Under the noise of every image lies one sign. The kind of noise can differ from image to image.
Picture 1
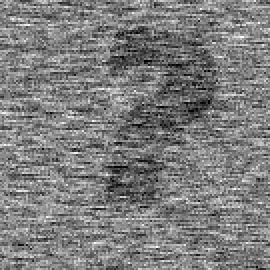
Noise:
streaked along the rows
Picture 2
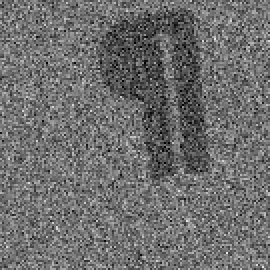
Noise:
independent entries
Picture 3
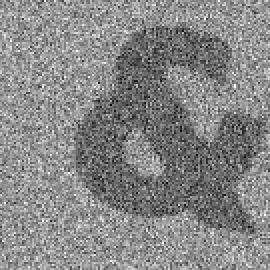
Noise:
low rank plus noise
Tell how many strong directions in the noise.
three or four
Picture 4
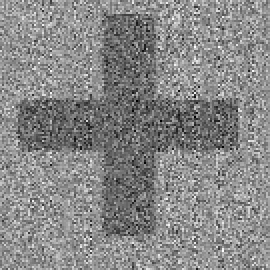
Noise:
columns of uneven size
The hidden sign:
plus sign
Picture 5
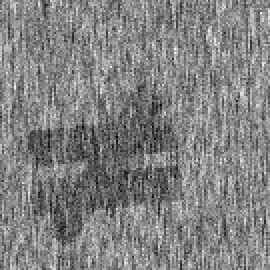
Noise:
streaked along the columns
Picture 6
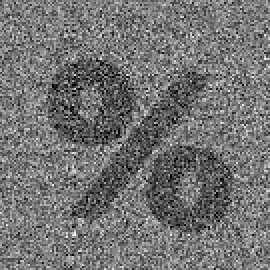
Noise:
low rank plus noise
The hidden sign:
percent sign
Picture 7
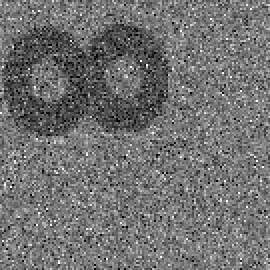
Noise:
heavy tails
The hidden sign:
infinity sign
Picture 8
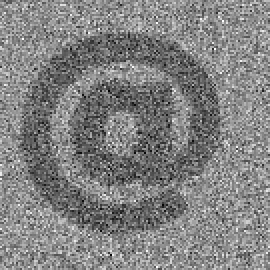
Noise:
low rank plus noise
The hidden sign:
at sign
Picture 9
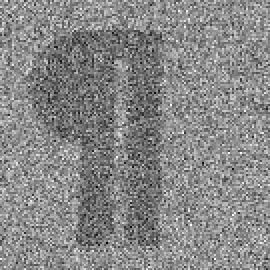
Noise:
low rank plus noise
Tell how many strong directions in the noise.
two
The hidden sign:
pilcrow
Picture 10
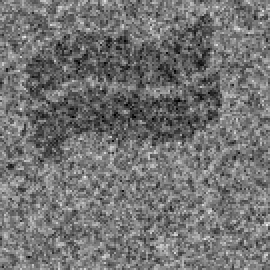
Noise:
blotchy
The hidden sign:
approximately sign
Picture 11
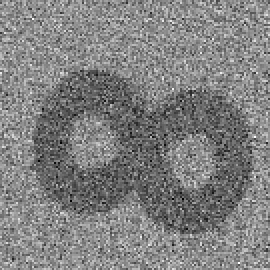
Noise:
low rank plus noise
